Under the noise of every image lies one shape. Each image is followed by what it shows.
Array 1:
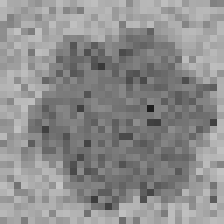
flower
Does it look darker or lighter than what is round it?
darker
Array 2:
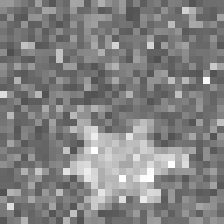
turtle
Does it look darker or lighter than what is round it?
lighter
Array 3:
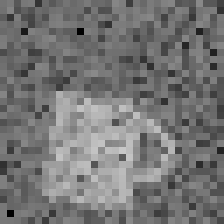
cup
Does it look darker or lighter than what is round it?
lighter
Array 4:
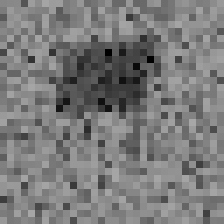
flag
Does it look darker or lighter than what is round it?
darker
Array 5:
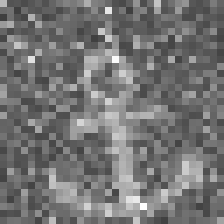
anchor
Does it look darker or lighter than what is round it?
lighter
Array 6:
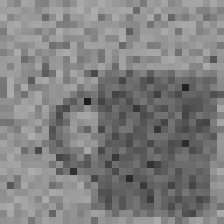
cup
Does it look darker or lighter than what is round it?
darker
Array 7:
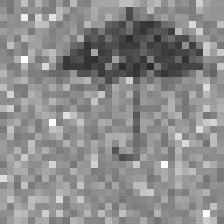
umbrella
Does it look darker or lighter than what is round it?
darker
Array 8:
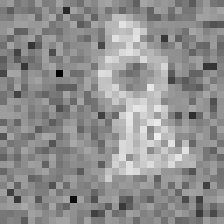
chess bishop
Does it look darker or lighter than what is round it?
lighter
